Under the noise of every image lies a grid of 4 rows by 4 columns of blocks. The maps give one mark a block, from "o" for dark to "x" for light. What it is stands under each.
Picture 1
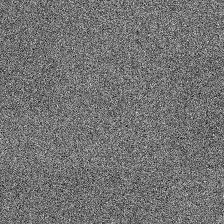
oxxx
oxxo
xxxo
ooox
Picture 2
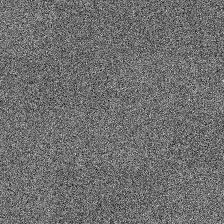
xooo
ooxx
xxxo
xoox
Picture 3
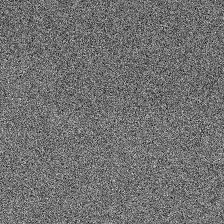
oooo
xooo
xxxx
xxxx
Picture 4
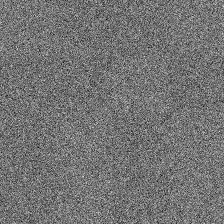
xoox
ooxo
oxox
oxox
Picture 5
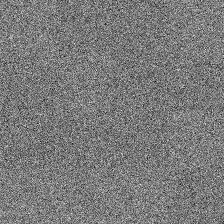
xoox
oxoo
ooox
xxxo
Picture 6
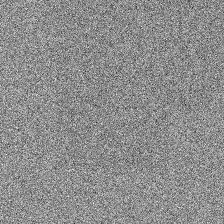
xooo
xooo
xoox
xxxx
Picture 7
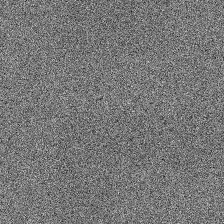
xoox
xxxx
xooo
xoxx
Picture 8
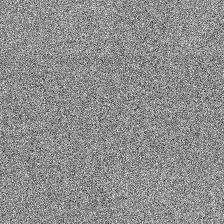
xxox
oooo
oooo
ooxx
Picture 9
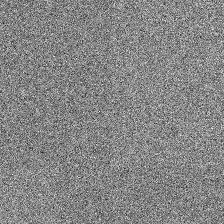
ooxx
ooxx
ooxx
xooo
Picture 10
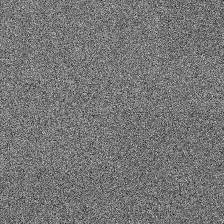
xxxo
xxxx
xxoo
oooo
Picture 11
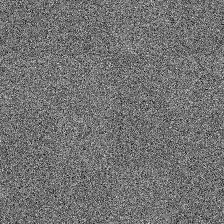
ooxo
xxox
oxoo
ooxo
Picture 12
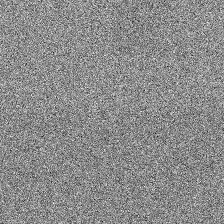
xxox
xxxx
oooo
oooo
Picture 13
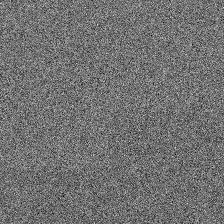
xxxx
xxxx
xxoo
oooo
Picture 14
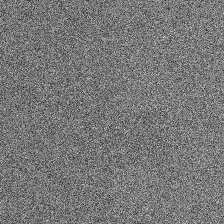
ooxx
ooxx
ooox
ooxx
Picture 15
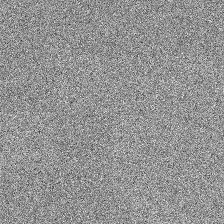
oooo
oxxx
xoxx
ooxx
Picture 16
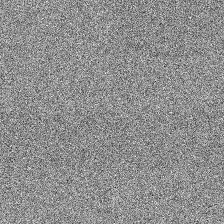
xxoo
xxxx
oooo
xxxx
